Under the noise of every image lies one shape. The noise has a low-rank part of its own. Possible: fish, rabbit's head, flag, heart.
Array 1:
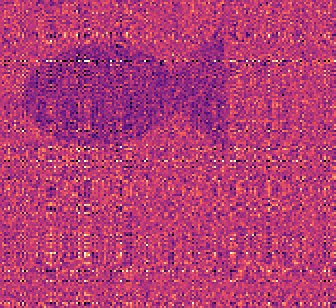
fish
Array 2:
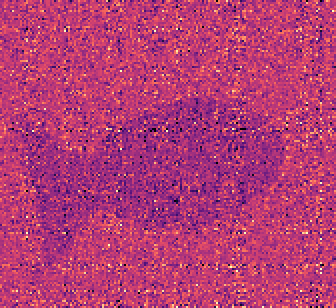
fish
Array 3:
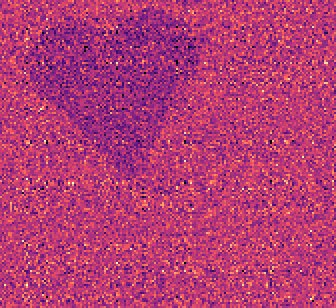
heart
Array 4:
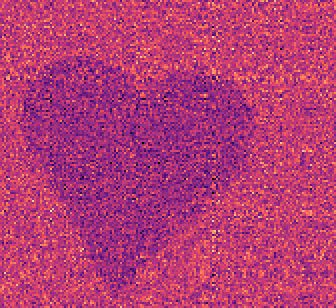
heart
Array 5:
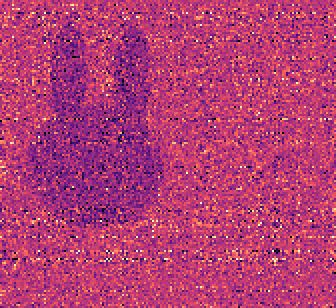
rabbit's head
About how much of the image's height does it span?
two thirds
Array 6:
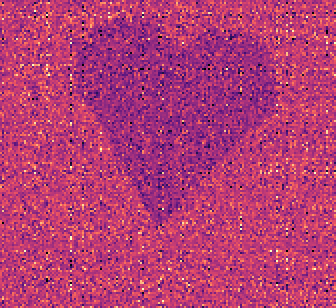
heart
